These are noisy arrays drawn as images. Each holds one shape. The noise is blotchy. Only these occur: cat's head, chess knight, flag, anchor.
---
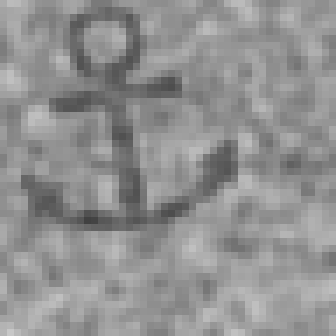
anchor
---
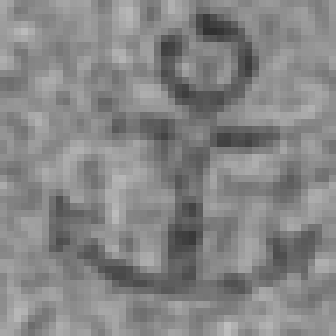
anchor
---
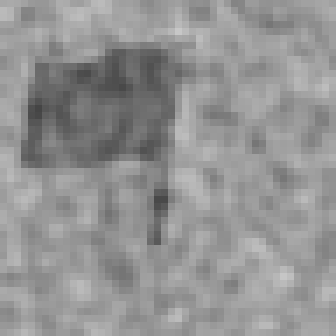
flag
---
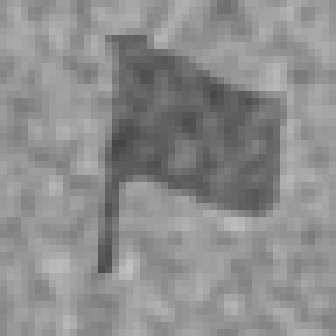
flag
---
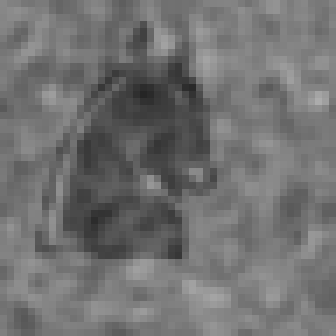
chess knight
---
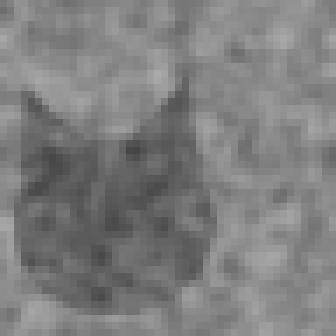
cat's head
